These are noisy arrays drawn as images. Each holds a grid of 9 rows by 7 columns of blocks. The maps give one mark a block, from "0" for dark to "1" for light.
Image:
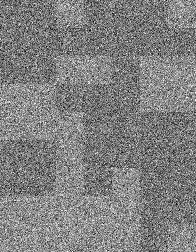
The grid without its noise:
0 0 1 0 0 0 1
0 0 0 0 0 0 0
0 0 1 1 0 1 1
1 1 0 0 0 1 1
1 1 1 0 0 0 0
0 0 1 0 0 0 0
0 0 1 0 1 0 0
1 1 1 1 1 0 0
1 1 1 1 1 0 1
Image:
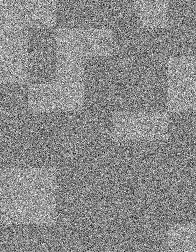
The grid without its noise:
1 1 0 0 0 1 0
1 0 1 1 0 0 0
1 0 1 0 0 0 1
0 1 1 0 0 0 1
0 0 0 0 1 1 0
0 0 0 0 0 0 0
1 1 0 0 0 0 0
1 1 0 0 0 0 0
0 0 0 0 0 0 1
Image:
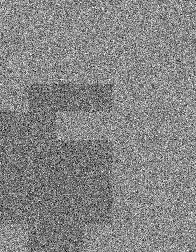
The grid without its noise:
1 1 1 1 1 1 1
1 1 1 1 1 1 1
1 1 1 1 1 1 1
1 0 0 0 1 1 1
0 0 1 1 1 1 1
0 0 0 0 1 1 1
0 0 0 0 1 1 1
0 0 0 0 1 1 1
1 0 0 1 1 1 1
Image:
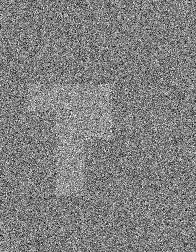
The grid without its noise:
0 0 0 0 0 0 0
0 0 0 0 0 0 0
0 0 0 0 0 0 0
0 1 1 1 0 0 0
0 0 1 1 0 0 0
0 0 1 0 0 0 0
0 0 1 0 0 0 0
0 0 0 0 0 0 0
0 0 0 0 0 0 0
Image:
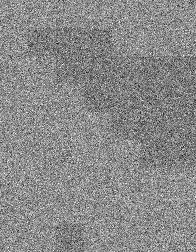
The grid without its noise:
1 1 1 1 1 1 1
1 0 0 0 1 1 1
1 1 0 0 0 0 0
1 1 1 0 0 0 0
1 1 1 1 0 0 0
1 1 1 1 1 0 0
1 1 1 1 1 1 1
1 1 1 1 1 1 1
1 1 0 1 1 1 1
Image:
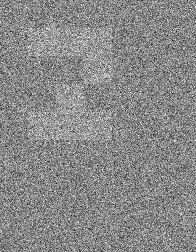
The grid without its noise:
0 0 0 0 0 0 0
0 1 1 1 0 0 0
0 0 0 1 0 0 0
0 0 1 0 0 0 0
0 1 1 1 0 0 0
0 0 0 0 0 0 0
0 0 0 0 0 0 0
0 0 0 0 0 0 0
0 0 0 0 0 0 0
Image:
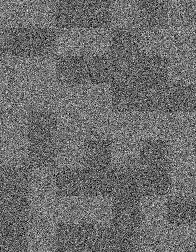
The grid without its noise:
1 1 0 0 1 0 1
0 0 1 1 0 1 1
1 1 0 0 0 0 1
1 1 1 1 0 0 0
1 0 1 1 1 1 1
1 0 1 0 1 0 1
0 1 0 0 0 0 1
0 1 1 1 0 1 0
0 1 0 0 0 1 1
